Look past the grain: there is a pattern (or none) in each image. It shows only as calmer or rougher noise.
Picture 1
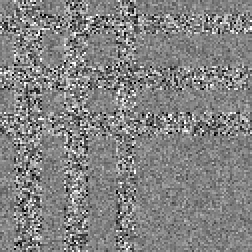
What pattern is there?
bands of rows crossing bands of columns
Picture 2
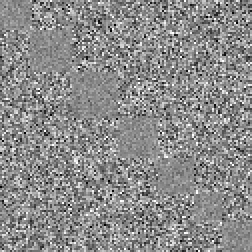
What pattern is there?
blocks along the diagonal
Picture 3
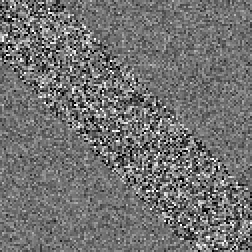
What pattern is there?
a diagonal band
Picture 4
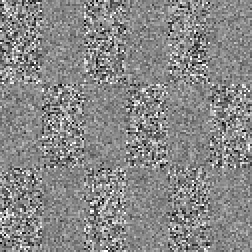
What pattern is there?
a checkerboard
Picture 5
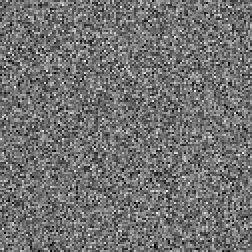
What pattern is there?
only noise
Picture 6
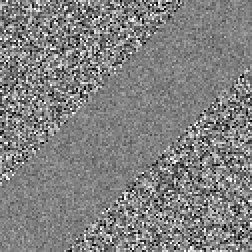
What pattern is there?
a diagonal band
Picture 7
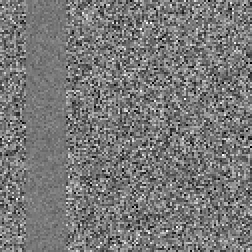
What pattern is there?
one band of columns
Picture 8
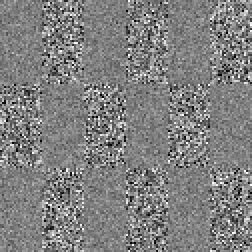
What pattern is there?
a checkerboard
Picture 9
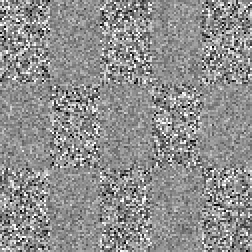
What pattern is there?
a checkerboard
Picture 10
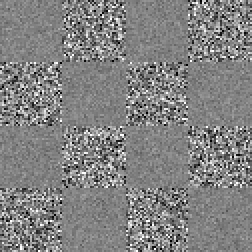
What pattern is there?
a checkerboard
